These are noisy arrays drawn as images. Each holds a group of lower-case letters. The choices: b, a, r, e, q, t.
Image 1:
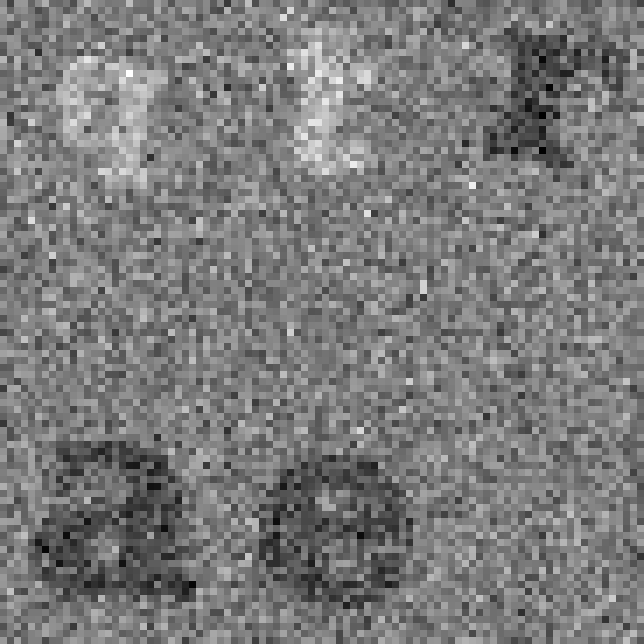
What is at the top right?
r
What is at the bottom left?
a
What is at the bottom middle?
e
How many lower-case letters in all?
5
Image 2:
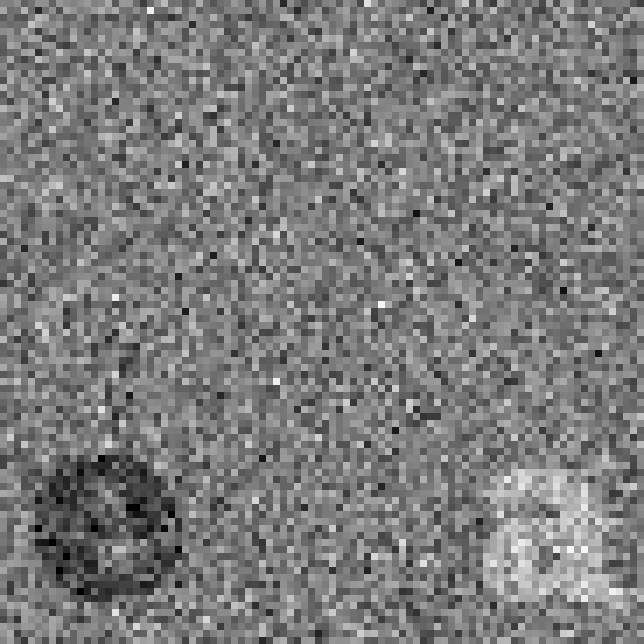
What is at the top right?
nothing
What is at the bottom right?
a
